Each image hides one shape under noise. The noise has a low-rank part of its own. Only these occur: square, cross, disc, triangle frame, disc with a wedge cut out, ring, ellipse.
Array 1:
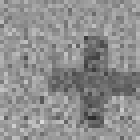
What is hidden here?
dark cross
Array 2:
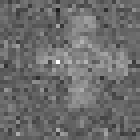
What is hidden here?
light cross
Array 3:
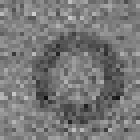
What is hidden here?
dark ring
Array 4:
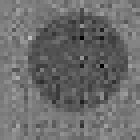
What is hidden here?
dark disc
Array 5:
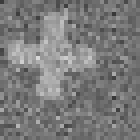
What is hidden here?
light cross
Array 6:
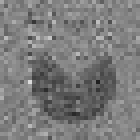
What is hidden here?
dark disc with a wedge cut out
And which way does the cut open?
up
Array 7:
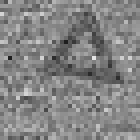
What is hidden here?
dark triangle frame
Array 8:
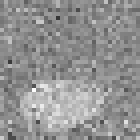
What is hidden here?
light ellipse
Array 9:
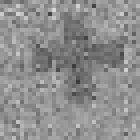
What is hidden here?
dark cross
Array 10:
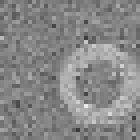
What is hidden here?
light ring
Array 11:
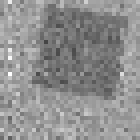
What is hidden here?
dark square
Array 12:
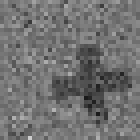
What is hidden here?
dark cross
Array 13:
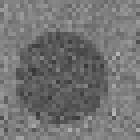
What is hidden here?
dark disc
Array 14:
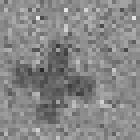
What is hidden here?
dark cross
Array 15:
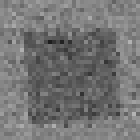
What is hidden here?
dark square
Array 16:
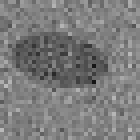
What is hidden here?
dark ellipse
